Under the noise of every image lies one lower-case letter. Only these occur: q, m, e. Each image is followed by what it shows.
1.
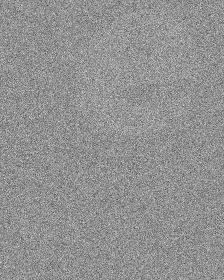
light e
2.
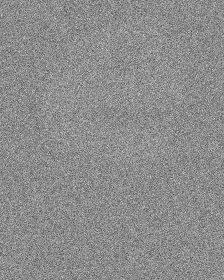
light e
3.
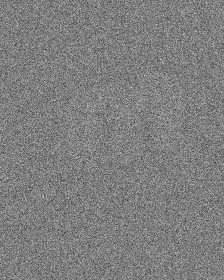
light m
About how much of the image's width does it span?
half
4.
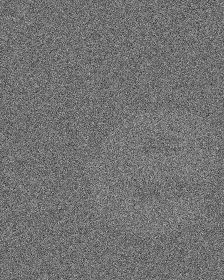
light e
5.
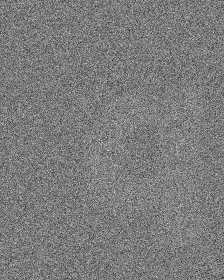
light q
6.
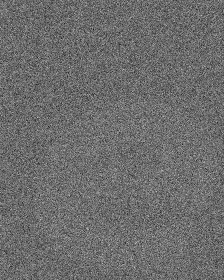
light e
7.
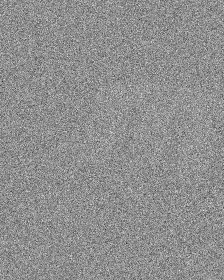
light m
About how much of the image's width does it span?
two thirds
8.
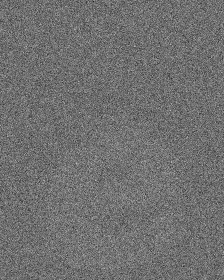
light e
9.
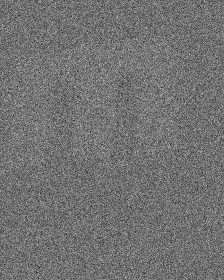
light m
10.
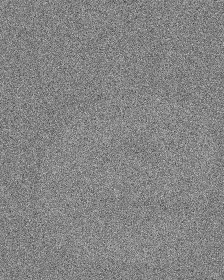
light e
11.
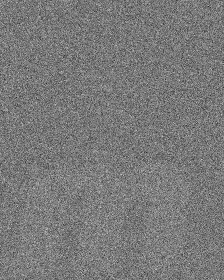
light m
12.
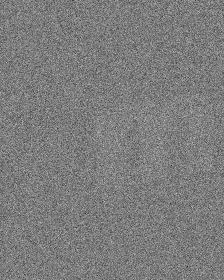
light m
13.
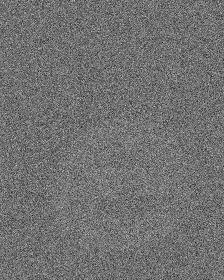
light e
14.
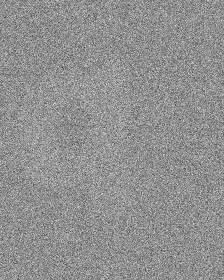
light q
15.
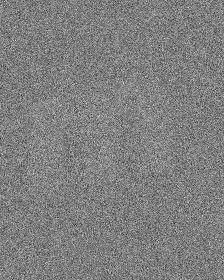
light m
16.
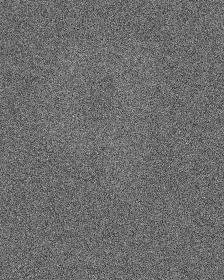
light q
